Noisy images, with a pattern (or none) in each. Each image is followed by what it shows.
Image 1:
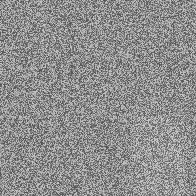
one block
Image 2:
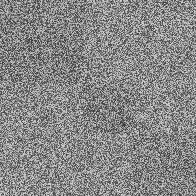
blocks along the diagonal
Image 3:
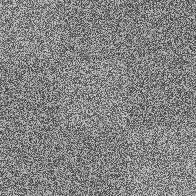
blocks along the diagonal
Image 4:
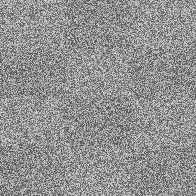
a checkerboard
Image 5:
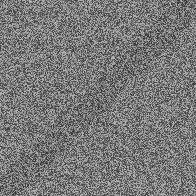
a diagonal band
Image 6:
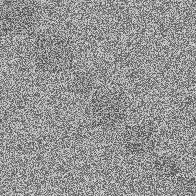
blocks along the diagonal
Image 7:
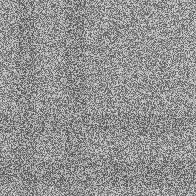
bands of rows crossing bands of columns
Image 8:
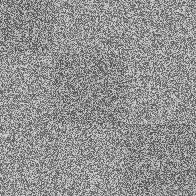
blocks along the diagonal
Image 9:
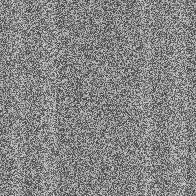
bands of columns
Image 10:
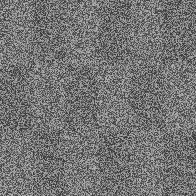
a checkerboard
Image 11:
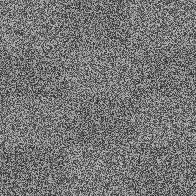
a checkerboard
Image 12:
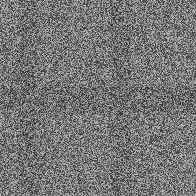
bands of rows crossing bands of columns
